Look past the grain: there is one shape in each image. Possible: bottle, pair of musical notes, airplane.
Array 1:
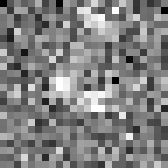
pair of musical notes
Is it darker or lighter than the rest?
lighter
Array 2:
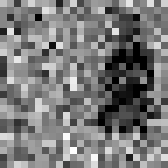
bottle
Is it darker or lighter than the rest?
darker
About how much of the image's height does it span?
two thirds
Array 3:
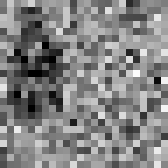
bottle
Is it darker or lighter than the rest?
darker
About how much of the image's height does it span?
two thirds
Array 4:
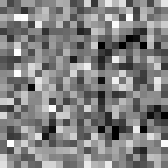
pair of musical notes
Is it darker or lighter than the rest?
darker
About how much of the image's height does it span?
two thirds
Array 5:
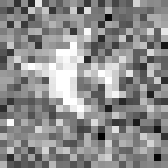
airplane
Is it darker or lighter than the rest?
lighter
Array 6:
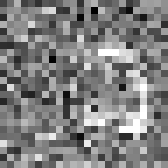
pair of musical notes
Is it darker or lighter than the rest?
lighter
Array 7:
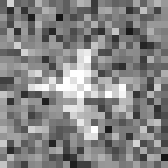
airplane
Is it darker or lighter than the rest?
lighter
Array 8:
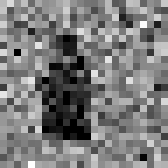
bottle
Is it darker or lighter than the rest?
darker
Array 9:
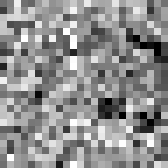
pair of musical notes
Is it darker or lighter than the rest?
darker
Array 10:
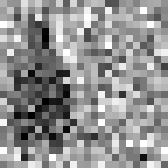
bottle
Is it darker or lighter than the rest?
darker
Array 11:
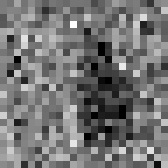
bottle
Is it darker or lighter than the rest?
darker
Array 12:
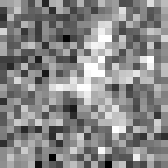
airplane
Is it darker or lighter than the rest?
lighter
